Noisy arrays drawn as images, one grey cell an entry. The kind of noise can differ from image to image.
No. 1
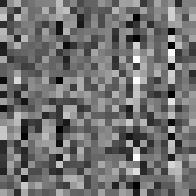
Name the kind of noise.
columns of uneven size
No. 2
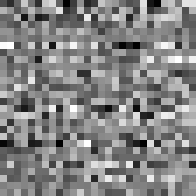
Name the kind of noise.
rows of uneven size
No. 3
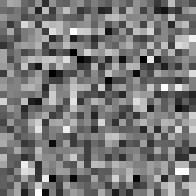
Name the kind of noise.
low rank plus noise
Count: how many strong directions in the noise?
three or four
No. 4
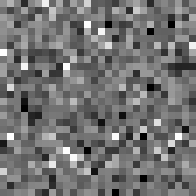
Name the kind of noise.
heavy tails
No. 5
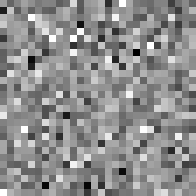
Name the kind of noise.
heavy tails
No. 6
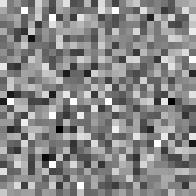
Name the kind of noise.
low rank plus noise
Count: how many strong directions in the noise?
three or four
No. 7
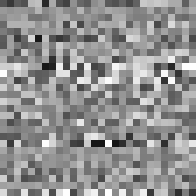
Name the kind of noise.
rows of uneven size
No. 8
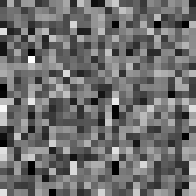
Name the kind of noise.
low rank plus noise
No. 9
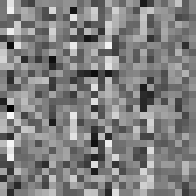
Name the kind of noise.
columns of uneven size
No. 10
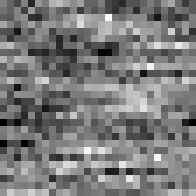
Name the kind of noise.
streaked along the rows
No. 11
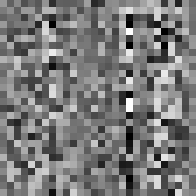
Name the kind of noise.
columns of uneven size
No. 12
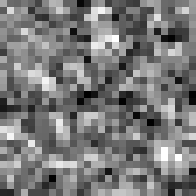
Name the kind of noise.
blotchy
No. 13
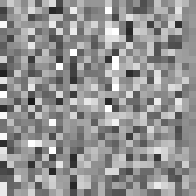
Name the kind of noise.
columns of uneven size
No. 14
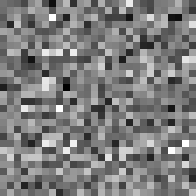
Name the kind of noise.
low rank plus noise
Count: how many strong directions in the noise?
two
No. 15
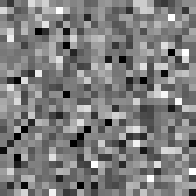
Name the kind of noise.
heavy tails
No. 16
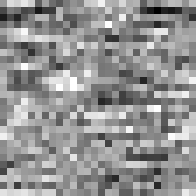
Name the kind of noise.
streaked along the rows
